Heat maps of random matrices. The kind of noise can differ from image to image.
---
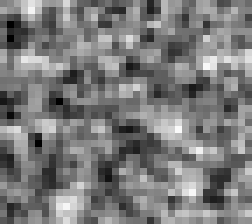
blotchy
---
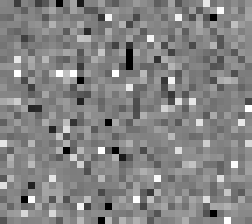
heavy tails
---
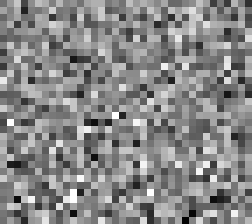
independent entries
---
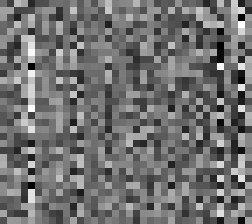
columns of uneven size
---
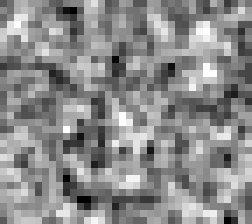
blotchy
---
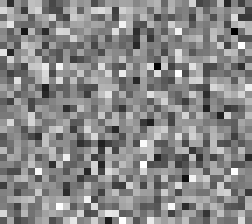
independent entries
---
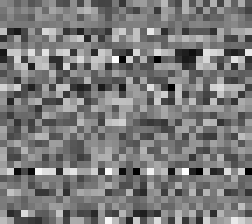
rows of uneven size
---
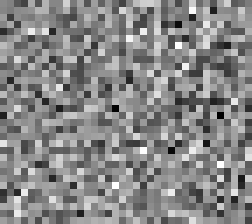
independent entries
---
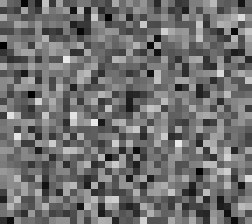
independent entries
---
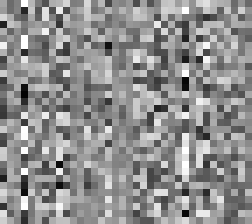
columns of uneven size
